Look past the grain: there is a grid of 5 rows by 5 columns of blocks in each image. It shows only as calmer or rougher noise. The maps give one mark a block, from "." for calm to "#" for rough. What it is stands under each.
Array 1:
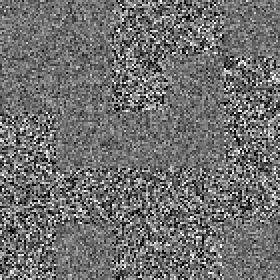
. . # # .
. . # . #
# . . . #
# # # # #
# . # # .
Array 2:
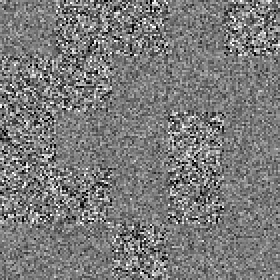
. # # . #
# # . . .
# . . # .
# # . # .
. . # . .
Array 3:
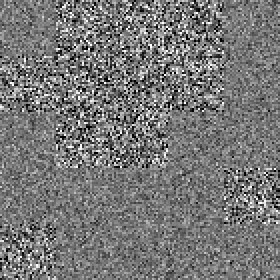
. # # # .
# # # # .
. # # . .
. . . . #
# . . . .
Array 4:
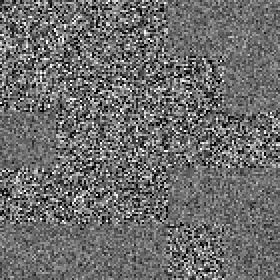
# # # . .
# # # # .
. # # # #
# # # . .
. . . # .
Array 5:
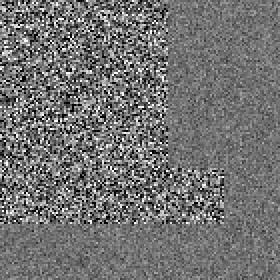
# # # . .
# # # . .
# # # . .
# # # # .
. . . . .
